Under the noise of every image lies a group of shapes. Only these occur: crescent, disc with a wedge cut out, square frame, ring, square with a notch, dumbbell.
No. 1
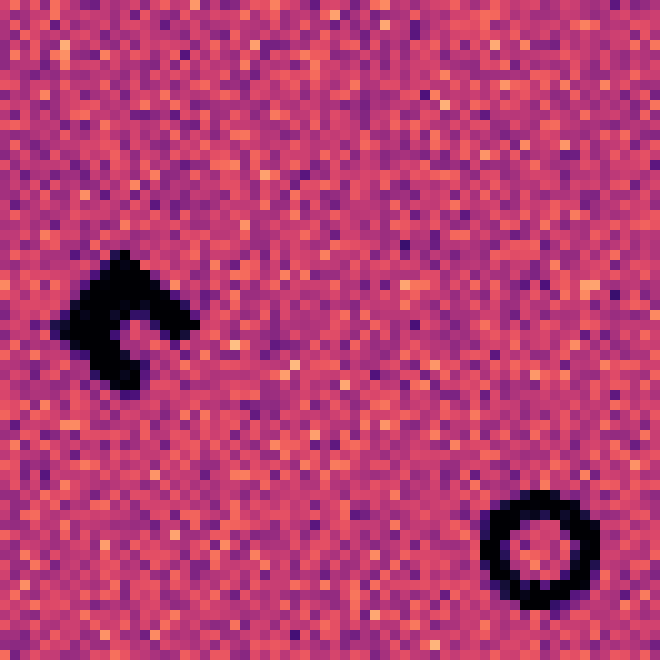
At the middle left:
square with a notch
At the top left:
nothing
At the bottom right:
ring
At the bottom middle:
nothing
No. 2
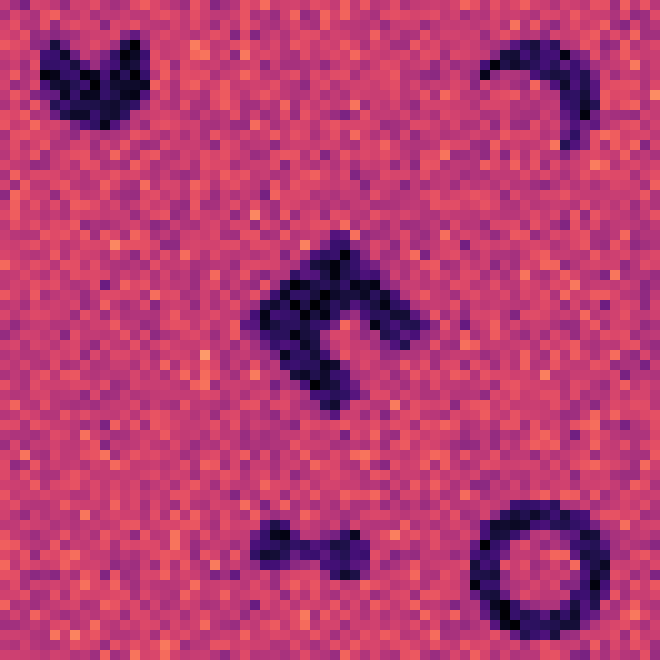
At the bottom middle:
dumbbell
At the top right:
crescent
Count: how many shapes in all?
5
